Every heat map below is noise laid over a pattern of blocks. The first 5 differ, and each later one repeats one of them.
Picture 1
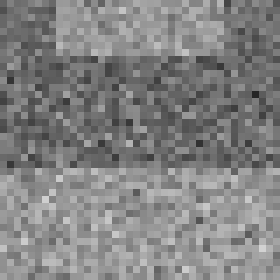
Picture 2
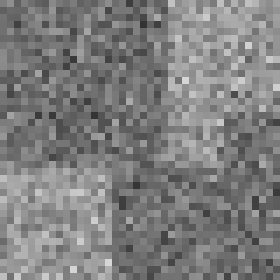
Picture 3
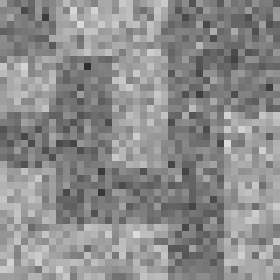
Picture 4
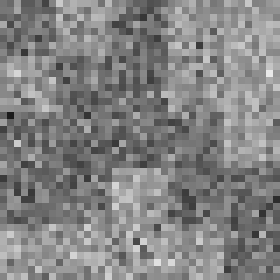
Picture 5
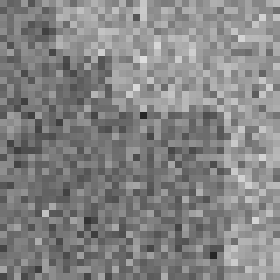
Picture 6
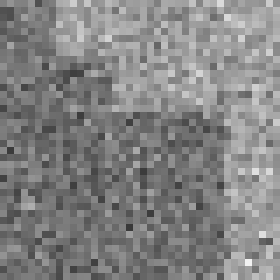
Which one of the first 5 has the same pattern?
5
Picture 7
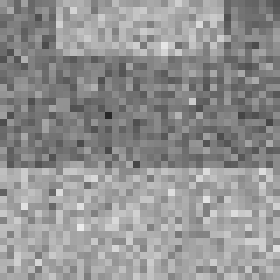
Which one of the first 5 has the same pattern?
1
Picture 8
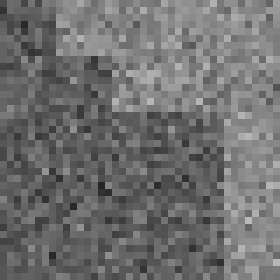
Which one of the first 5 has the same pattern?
5
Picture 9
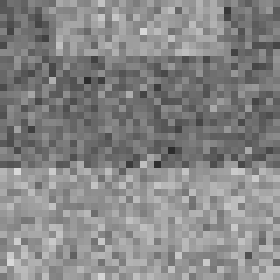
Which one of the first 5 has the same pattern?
1
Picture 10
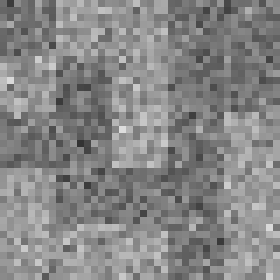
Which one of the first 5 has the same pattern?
3
